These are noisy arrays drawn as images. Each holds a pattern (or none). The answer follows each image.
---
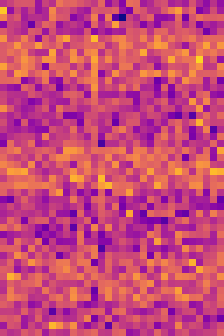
horizontal stripes
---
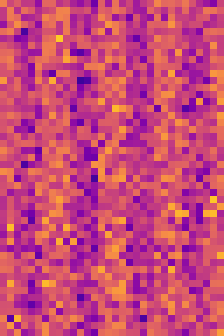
vertical stripes
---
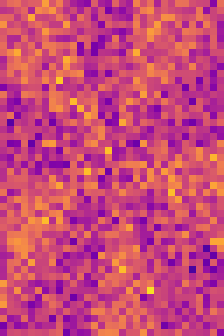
spokes from one point
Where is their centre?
centre
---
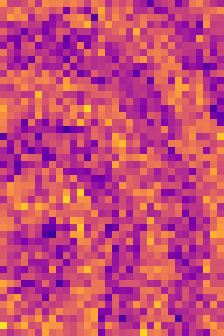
rings round one point
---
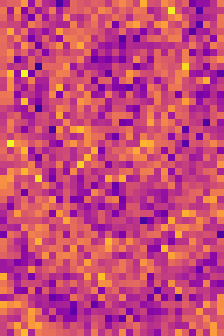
rings round one point
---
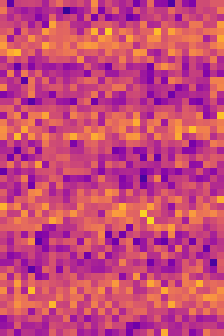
horizontal stripes
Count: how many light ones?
4
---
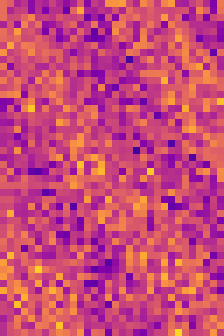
diagonal stripes
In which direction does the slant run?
top left to bottom right
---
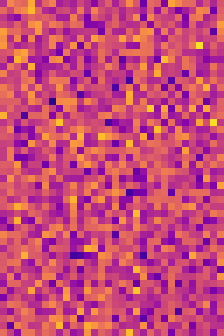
only noise
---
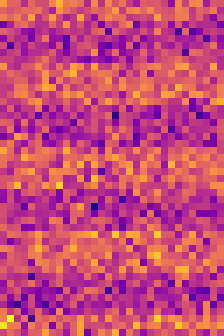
horizontal stripes
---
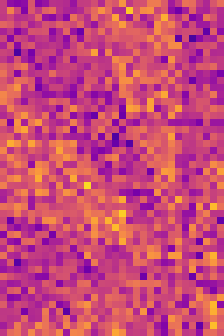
spokes from one point
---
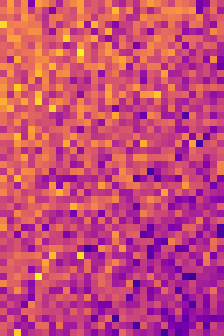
a smooth slope
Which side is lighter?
top left
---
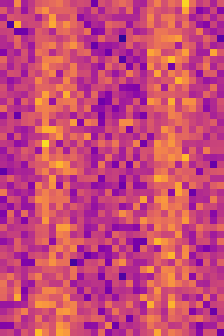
vertical stripes
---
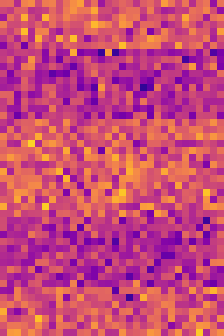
horizontal stripes
